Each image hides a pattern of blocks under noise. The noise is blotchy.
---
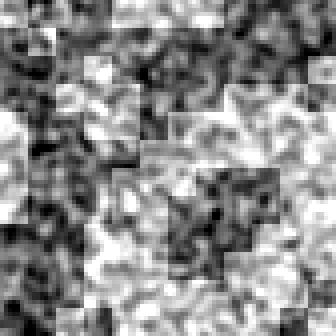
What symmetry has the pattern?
mirrored about the diagonal from the top left
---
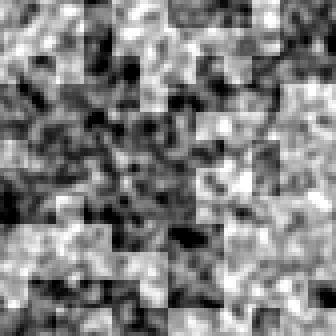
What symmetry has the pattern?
no symmetry
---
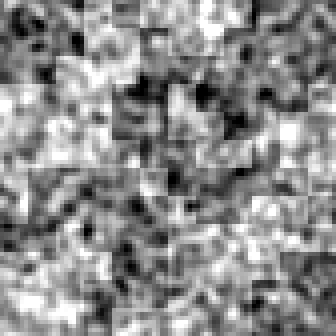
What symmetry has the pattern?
mirrored about the diagonal from the bottom left
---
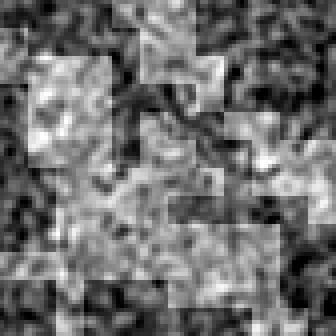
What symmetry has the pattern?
mirrored about the diagonal from the bottom left
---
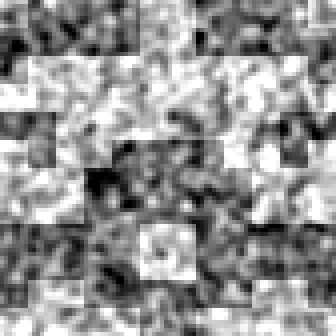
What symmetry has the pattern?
left and right mirror each other
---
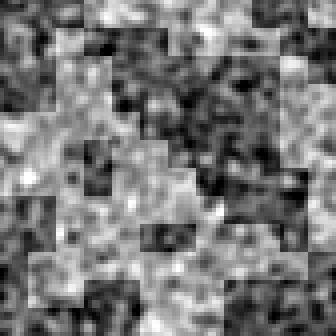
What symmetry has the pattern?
mirrored about the diagonal from the bottom left
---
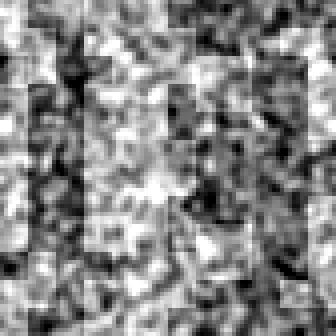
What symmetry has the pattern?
top and bottom mirror each other
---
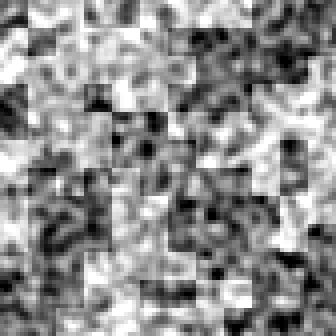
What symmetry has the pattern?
mirrored about the diagonal from the top left
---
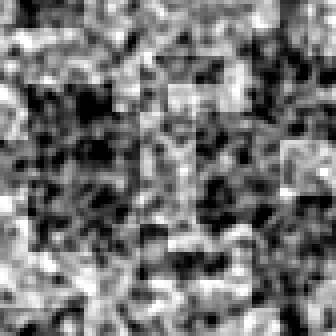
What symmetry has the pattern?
top and bottom mirror each other
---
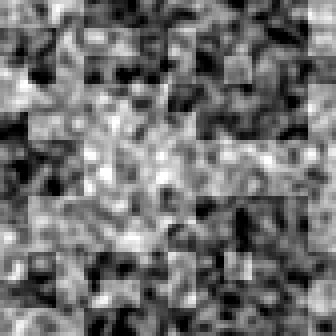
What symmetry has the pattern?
top and bottom mirror each other
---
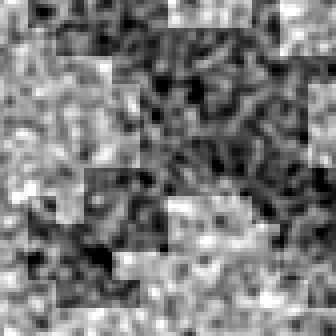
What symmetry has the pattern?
mirrored about the diagonal from the bottom left
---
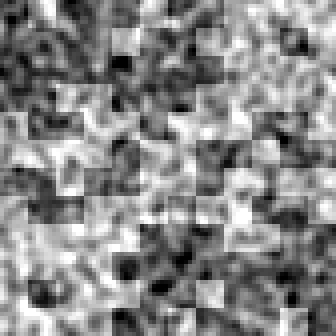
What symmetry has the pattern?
the same after a half turn
